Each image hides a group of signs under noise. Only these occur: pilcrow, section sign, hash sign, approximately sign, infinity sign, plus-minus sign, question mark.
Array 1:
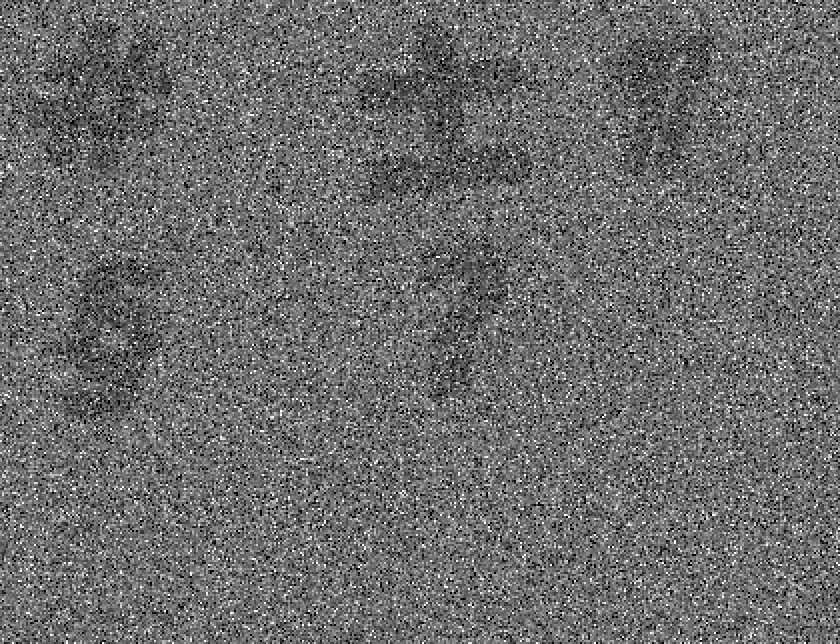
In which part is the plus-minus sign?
top middle
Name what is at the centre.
question mark
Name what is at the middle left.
section sign
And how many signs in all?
5
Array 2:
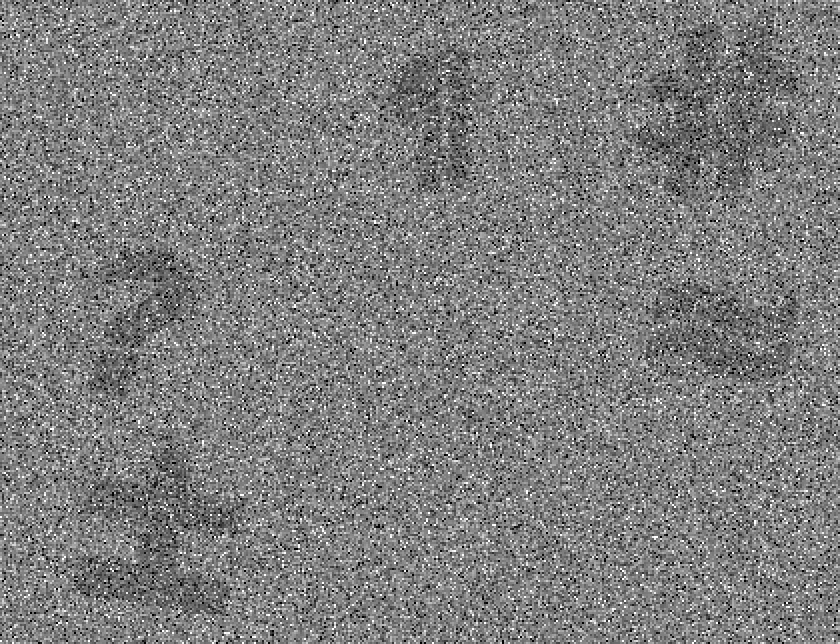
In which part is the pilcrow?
top middle
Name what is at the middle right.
approximately sign
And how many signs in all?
5
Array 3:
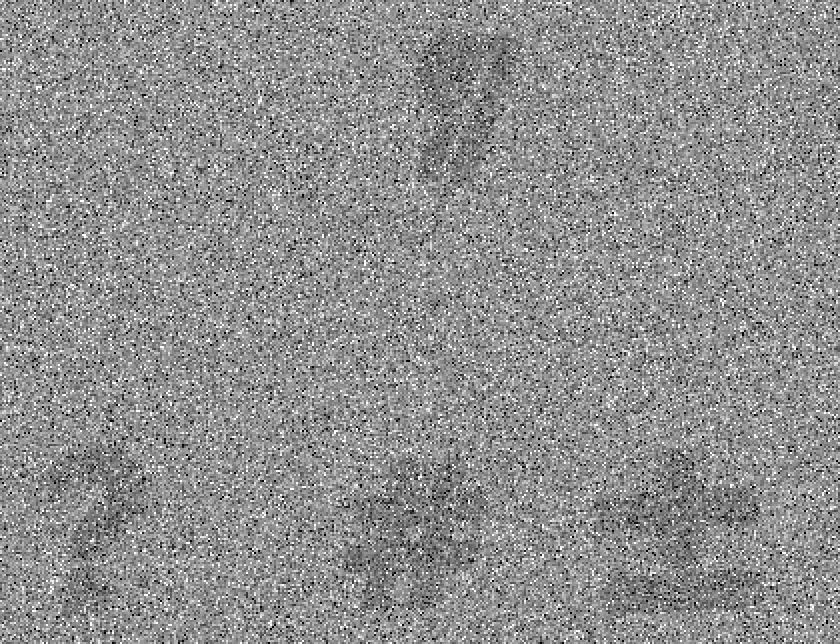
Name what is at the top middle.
pilcrow
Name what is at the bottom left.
question mark
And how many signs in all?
4
